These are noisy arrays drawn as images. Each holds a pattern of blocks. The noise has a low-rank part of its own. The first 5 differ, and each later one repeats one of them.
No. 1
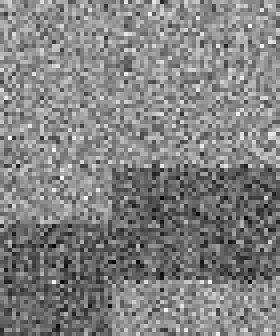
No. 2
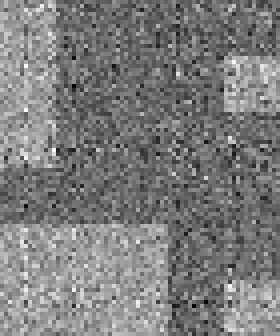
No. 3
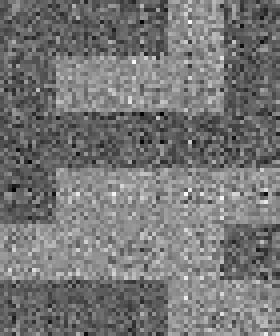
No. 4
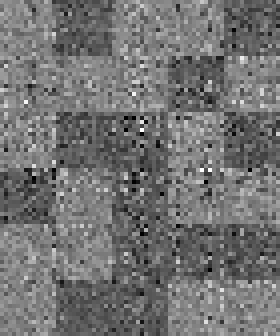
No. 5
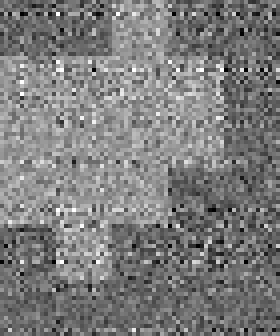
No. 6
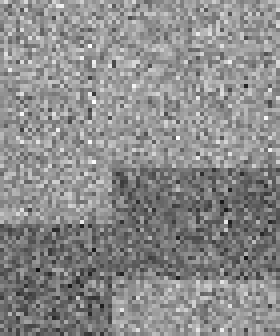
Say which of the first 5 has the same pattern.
1
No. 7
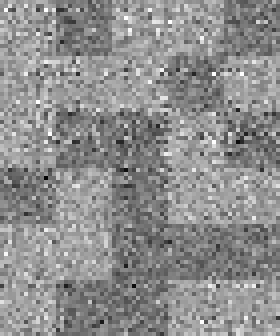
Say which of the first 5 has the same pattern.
4
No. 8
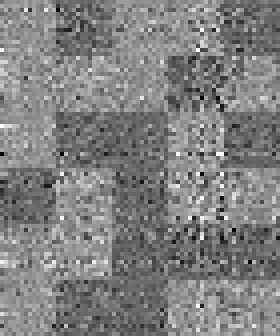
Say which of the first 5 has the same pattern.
4
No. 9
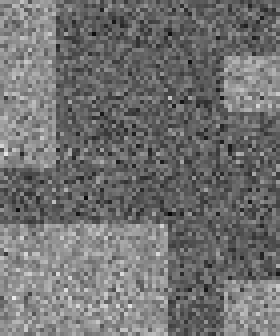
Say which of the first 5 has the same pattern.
2
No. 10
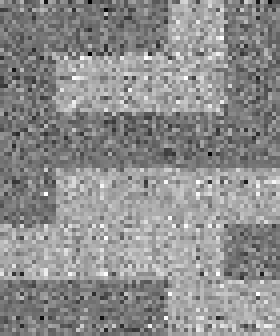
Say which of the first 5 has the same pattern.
3
